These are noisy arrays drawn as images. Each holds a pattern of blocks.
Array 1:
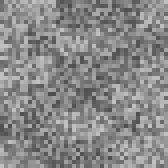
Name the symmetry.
the same after a half turn
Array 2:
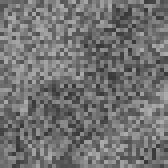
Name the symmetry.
mirrored about the diagonal from the top left
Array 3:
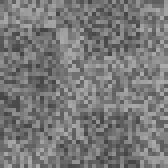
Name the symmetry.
top and bottom mirror each other
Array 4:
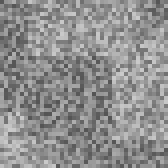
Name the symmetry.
mirrored about the diagonal from the bottom left
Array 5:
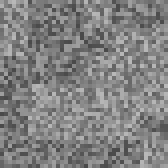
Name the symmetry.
no symmetry
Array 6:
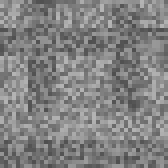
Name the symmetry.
left and right mirror each other
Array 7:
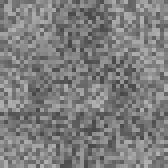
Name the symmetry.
left and right mirror each other
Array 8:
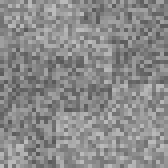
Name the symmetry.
no symmetry
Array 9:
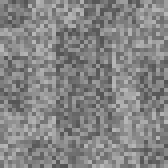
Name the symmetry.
the same after a half turn
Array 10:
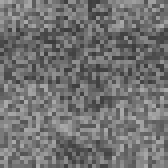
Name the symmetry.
left and right mirror each other
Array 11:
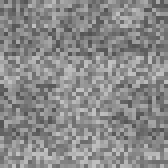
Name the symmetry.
left and right mirror each other
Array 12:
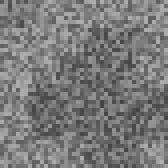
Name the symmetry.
mirrored about the diagonal from the top left
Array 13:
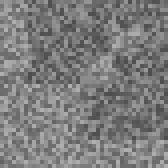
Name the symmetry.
mirrored about the diagonal from the bottom left
